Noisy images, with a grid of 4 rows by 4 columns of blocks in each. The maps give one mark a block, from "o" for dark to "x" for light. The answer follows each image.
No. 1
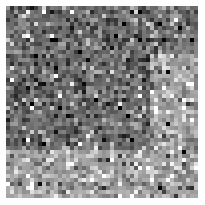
o o o o
o o o x
o o o x
x x x x
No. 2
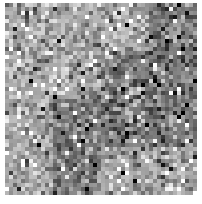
x x x o
x x o o
x o o o
x o x x
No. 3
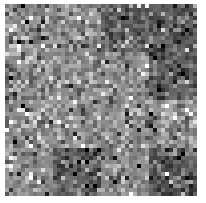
x x o o
x x x o
x x x x
x o x o
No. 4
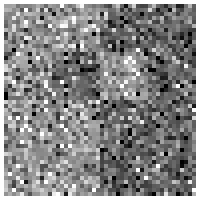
x x o o
x o x o
x x o o
x x o o
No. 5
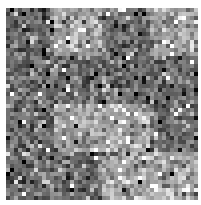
o x o x
o o o o
o x x o
o o x x
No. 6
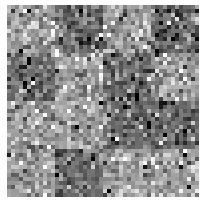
x o x o
o x o x
x x o o
x o x x
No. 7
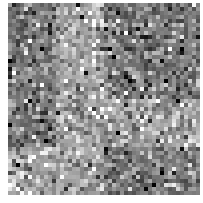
o x o o
o x o o
o x x x
x x o o
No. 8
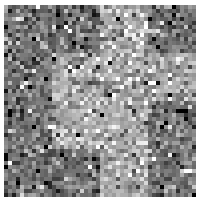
o o x o
o x x x
o x x o
o o x o
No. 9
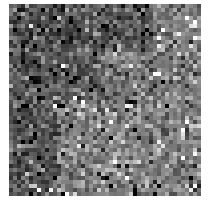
o o o x
o o x x
o x x x
o x x x
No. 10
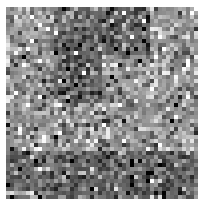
x o o x
x o x x
x x x x
o o o o
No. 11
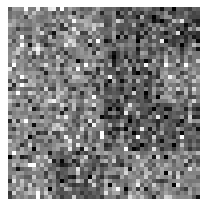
x x o o
x x o x
x x o o
x o x x
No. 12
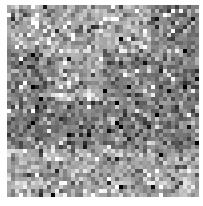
x x x o
o x o o
o o o o
x x x x
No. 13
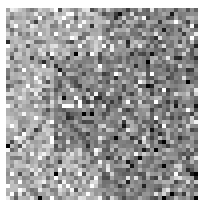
x x o o
x o o o
x o o o
x x o o
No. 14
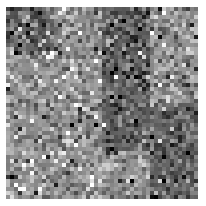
o x o x
x x o x
x x o o
x x x o
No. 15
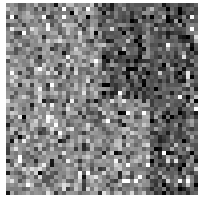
x x o o
x x o o
x x x o
x x x o
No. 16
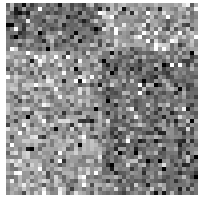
o o x x
x x o o
x x o o
x x o o
